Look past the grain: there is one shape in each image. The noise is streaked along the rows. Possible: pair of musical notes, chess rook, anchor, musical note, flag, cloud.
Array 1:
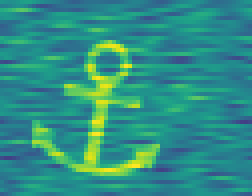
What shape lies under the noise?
anchor
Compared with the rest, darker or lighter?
lighter
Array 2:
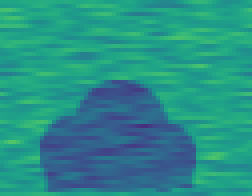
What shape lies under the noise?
cloud
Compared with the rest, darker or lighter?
darker
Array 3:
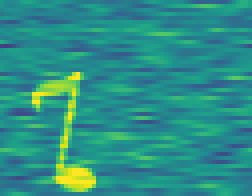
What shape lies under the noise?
musical note
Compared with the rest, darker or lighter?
lighter
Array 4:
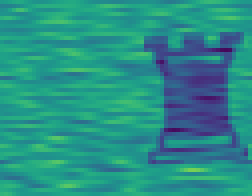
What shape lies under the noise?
chess rook
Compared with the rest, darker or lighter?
darker
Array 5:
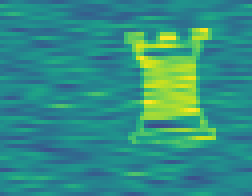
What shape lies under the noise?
chess rook
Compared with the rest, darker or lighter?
lighter
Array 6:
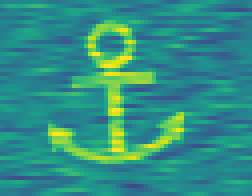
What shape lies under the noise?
anchor
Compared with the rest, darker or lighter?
lighter
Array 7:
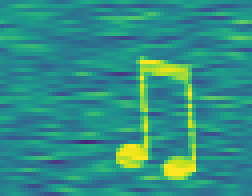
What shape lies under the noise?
pair of musical notes
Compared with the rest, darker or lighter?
lighter
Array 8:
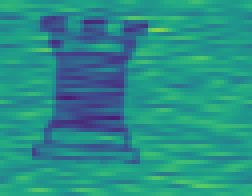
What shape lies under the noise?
chess rook
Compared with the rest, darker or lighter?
darker
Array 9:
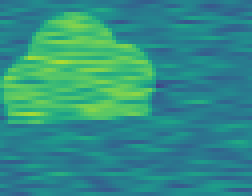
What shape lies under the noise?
cloud
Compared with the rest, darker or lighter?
lighter
